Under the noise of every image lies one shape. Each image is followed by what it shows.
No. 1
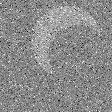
crescent
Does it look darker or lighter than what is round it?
lighter
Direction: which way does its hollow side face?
down and right
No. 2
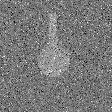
lollipop
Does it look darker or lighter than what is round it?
lighter
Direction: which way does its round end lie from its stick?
down
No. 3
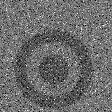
bullseye
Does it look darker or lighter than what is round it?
darker
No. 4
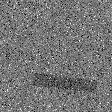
bar
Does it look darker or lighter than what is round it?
darker
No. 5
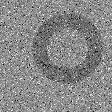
ring
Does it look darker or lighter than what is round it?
darker
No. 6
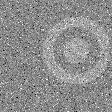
bullseye
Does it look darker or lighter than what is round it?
lighter
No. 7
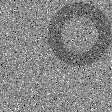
ring
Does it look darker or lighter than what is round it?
darker
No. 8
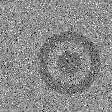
bullseye
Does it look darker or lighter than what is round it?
darker
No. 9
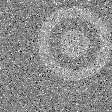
bullseye
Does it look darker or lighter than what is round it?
lighter
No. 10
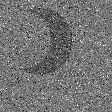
crescent
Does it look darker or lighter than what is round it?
darker
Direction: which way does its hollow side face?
left
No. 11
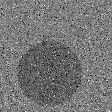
disc
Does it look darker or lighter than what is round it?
darker
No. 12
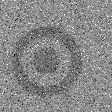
bullseye
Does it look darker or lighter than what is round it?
darker
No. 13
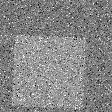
square
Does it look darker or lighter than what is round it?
lighter
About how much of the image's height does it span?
two thirds
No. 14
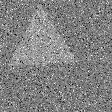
triangle
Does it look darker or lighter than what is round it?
lighter
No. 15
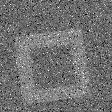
square frame
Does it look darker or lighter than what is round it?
lighter
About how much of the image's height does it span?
two thirds
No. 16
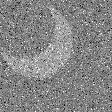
crescent
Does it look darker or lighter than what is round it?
lighter
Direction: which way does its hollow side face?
up and left
